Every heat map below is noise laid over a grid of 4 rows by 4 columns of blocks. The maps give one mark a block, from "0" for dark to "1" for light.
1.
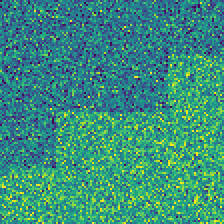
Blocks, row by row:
0 0 0 0
0 0 0 1
0 1 1 1
1 1 1 1
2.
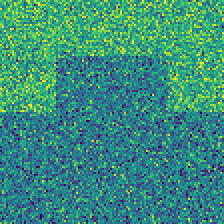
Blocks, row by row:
1 1 1 1
1 0 0 1
0 0 0 0
0 0 0 0
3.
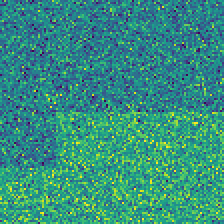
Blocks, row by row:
0 0 0 0
0 0 0 0
0 1 1 1
1 1 1 1
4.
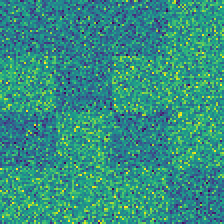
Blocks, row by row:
0 0 0 1
1 0 1 1
0 1 0 1
1 1 1 0
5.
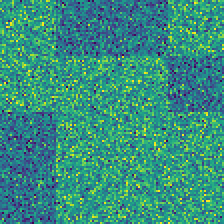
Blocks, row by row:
1 0 0 1
1 1 1 0
0 1 1 1
0 1 1 1
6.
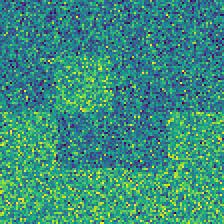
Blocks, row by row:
0 0 0 0
0 1 0 0
1 0 0 1
1 1 1 1
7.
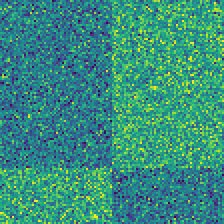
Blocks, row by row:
0 0 1 1
0 0 1 1
0 0 1 1
1 1 0 0
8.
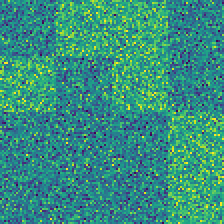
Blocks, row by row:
0 1 1 0
1 0 1 0
0 0 0 1
0 0 0 1
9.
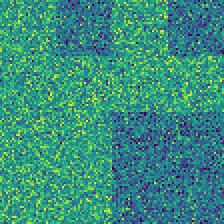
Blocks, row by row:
1 0 1 0
1 1 1 1
1 1 0 0
1 1 0 0
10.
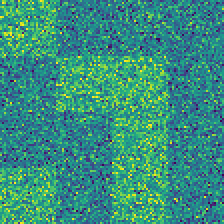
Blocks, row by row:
1 0 0 0
0 1 1 0
0 0 1 0
1 0 1 0
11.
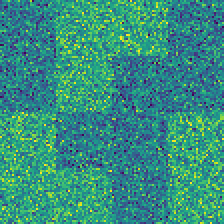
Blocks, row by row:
0 1 1 0
0 1 0 0
1 0 0 1
1 1 0 1
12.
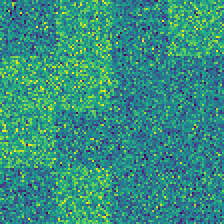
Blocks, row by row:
0 1 0 1
1 1 0 0
1 0 0 0
0 1 0 0
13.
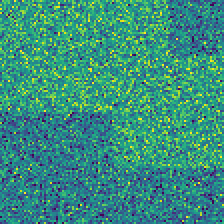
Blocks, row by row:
1 1 1 0
1 1 1 1
0 0 1 1
0 0 0 0
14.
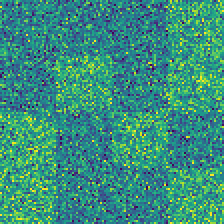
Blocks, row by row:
0 0 0 1
0 1 0 1
1 0 1 0
1 0 0 1
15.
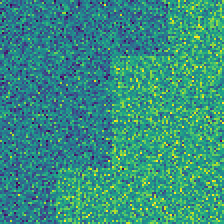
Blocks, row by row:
0 0 0 1
0 0 1 1
0 0 1 1
0 1 1 1
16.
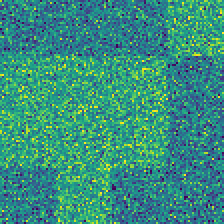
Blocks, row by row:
0 0 0 1
1 1 1 0
1 1 1 0
0 1 0 0
